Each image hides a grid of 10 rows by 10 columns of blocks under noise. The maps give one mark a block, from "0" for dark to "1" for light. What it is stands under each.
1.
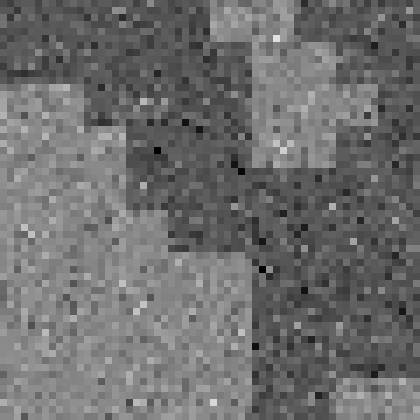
0 0 0 0 0 1 1 0 0 0
0 0 0 0 0 0 1 1 0 0
1 1 0 0 0 0 1 1 1 0
1 1 1 0 0 0 1 1 0 0
1 1 1 0 0 0 0 0 0 0
1 1 1 1 0 0 0 0 0 0
1 1 1 1 1 1 0 0 0 0
1 1 1 1 1 1 0 0 0 0
1 1 1 1 1 1 0 0 0 0
1 1 1 1 1 1 0 0 1 1
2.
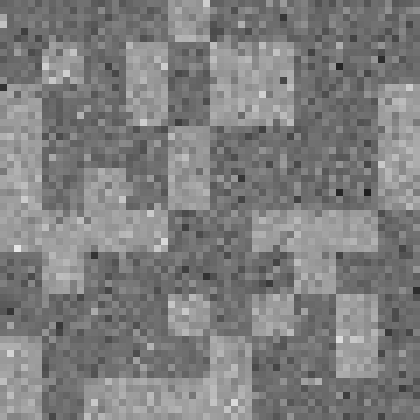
0 0 0 0 1 0 0 0 0 0
0 1 0 1 0 1 1 0 0 0
1 0 0 1 0 1 1 0 0 1
1 0 0 0 1 0 0 0 0 1
1 0 1 0 1 0 0 0 0 1
1 1 1 1 0 0 1 1 1 0
0 1 0 0 0 0 0 1 0 0
0 0 0 0 1 0 1 0 1 0
1 0 0 0 0 1 0 0 1 0
1 0 1 1 1 1 0 0 0 0
